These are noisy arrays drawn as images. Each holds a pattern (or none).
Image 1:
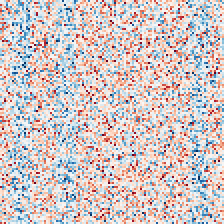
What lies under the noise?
bands of columns
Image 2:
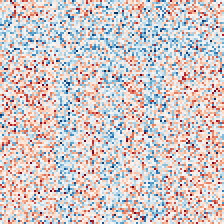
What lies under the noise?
bands of rows crossing bands of columns
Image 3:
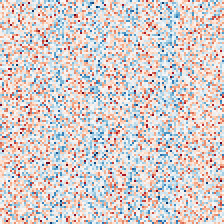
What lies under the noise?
bands of columns
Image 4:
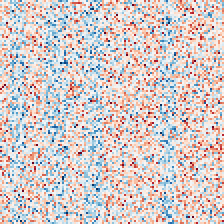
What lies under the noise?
bands of columns
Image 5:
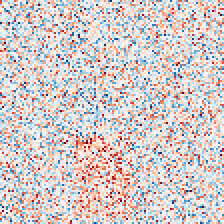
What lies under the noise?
one block
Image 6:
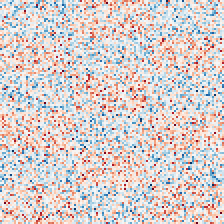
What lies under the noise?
a checkerboard
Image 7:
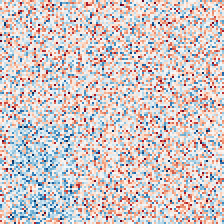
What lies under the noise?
one block
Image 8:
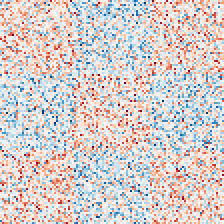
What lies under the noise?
a checkerboard
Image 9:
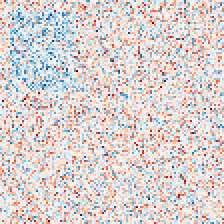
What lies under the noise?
one block
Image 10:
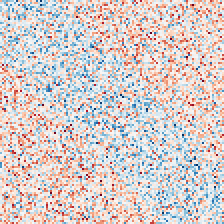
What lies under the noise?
a diagonal band
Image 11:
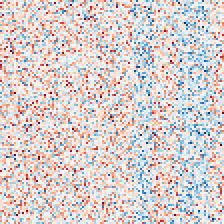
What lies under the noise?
bands of columns
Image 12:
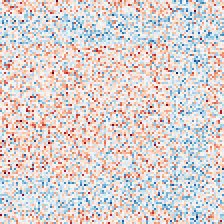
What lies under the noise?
bands of rows crossing bands of columns
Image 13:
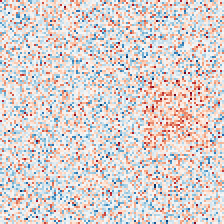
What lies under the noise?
one block
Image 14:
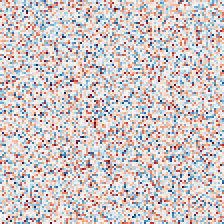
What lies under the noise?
only noise
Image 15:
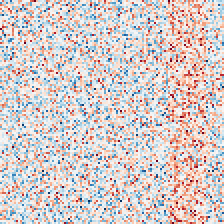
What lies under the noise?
one band of columns
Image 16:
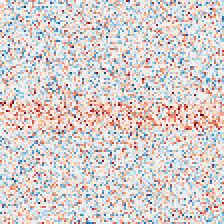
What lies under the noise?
one band of rows
